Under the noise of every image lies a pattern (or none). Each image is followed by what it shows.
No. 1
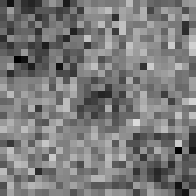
blocks along the diagonal
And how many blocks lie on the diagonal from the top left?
3
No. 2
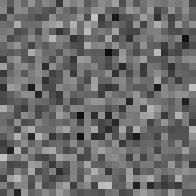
only noise
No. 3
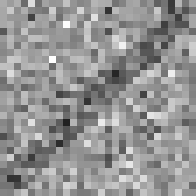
a diagonal band
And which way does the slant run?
bottom left to top right
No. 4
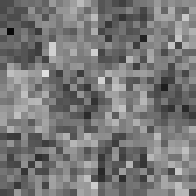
a checkerboard
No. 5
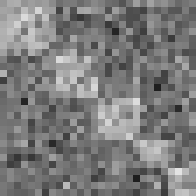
blocks along the diagonal
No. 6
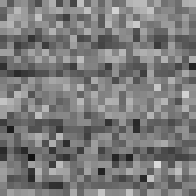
bands of rows
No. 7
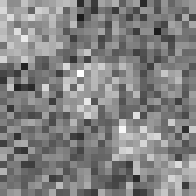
blocks along the diagonal
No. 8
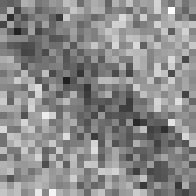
a diagonal band
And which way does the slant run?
top left to bottom right
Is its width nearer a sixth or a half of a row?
a half
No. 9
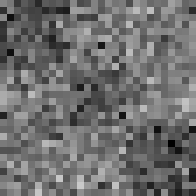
blocks along the diagonal
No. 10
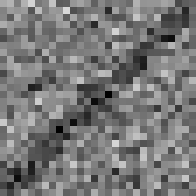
a diagonal band
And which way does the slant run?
bottom left to top right
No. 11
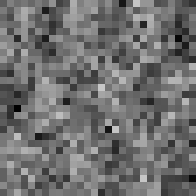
a checkerboard
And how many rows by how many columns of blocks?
3 by 6
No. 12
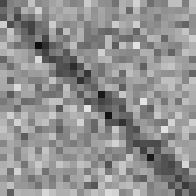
a diagonal band
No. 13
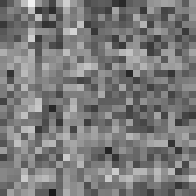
bands of rows crossing bands of columns
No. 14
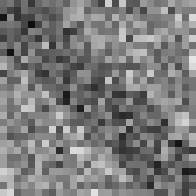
a diagonal band
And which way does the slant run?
top left to bottom right
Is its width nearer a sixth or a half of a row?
a half
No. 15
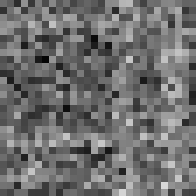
bands of rows crossing bands of columns
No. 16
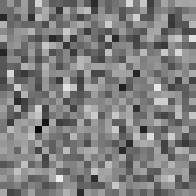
only noise
